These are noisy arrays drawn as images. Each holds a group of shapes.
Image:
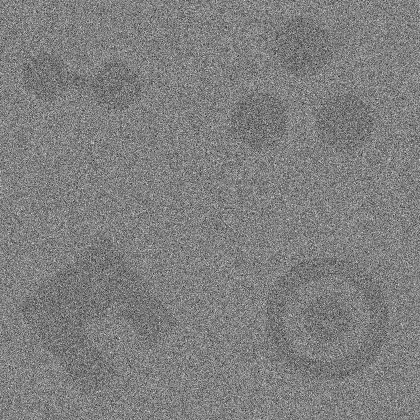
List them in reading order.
top left: dumbbell; top right: three dots; bottom left: square with a notch; bottom right: bullseye
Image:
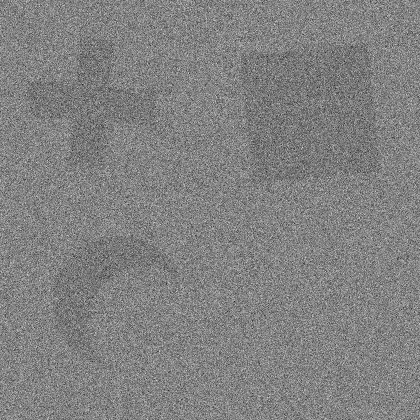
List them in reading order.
top left: cross; top right: square; bottom left: crescent
